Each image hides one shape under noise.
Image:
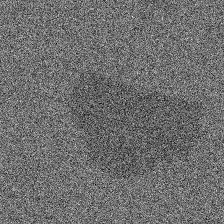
cloud
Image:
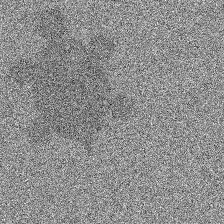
turtle
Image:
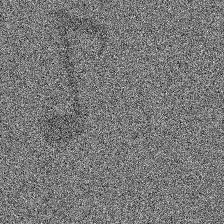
musical note
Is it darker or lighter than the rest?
darker
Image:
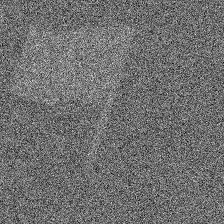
flag
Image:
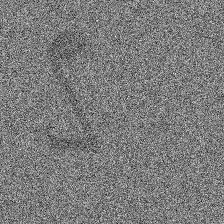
musical note
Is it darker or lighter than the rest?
darker
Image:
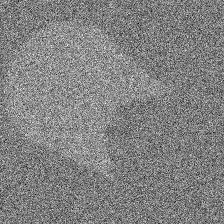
cat's head
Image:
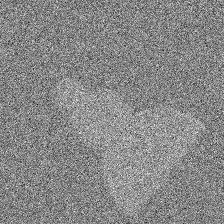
chess pawn
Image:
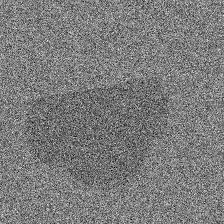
cloud
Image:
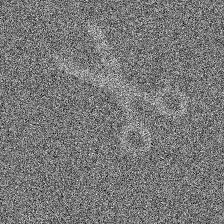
pair of scissors
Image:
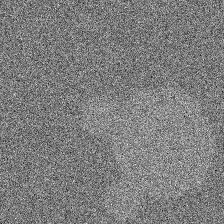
bear's head
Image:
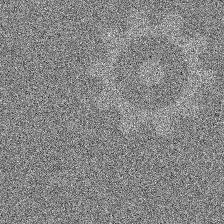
gear
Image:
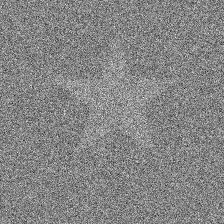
star
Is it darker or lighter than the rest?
lighter
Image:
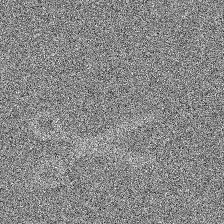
pair of scissors
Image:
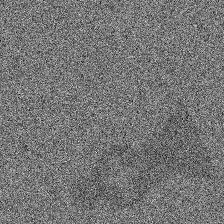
chess bishop
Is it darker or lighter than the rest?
darker
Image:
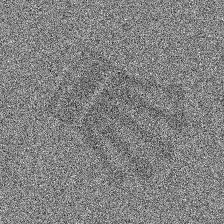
chess queen
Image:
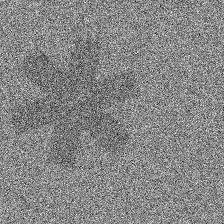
asterisk
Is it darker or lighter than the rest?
darker
